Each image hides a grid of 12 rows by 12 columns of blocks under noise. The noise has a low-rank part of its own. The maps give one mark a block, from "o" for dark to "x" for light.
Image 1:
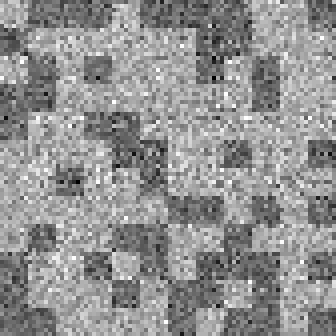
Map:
x o o o x o o o o x x o
o x x x x x x o o x x x
x o x o x x x o x o x x
o o x x x x x x x o x x
o x x o o x x x x x x x
x x x x o o x x o x x o
x x o x x o x x x x x x
x x x x x x o o x o x o
x o x x o o x x o x x x
o x x o x o x o o o x o
o x x x o x o o x o x x
o o x x x x o x o o x o
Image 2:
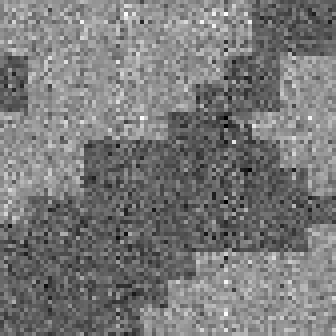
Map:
x x x x x x x x x o o o
x x x x x x x x x o o o
o x x x x x x x o o x x
o x x x x x x o o o x x
x x x x x x o o o x x x
x x x o o o o o o o x x
x x x o o o o o o o o x
x o o o o o o o o o o o
o o o o o o o o o o o x
o o o o o o o x x x x x
o o o o o o x x x x x x
o o o o o x x x x x x x
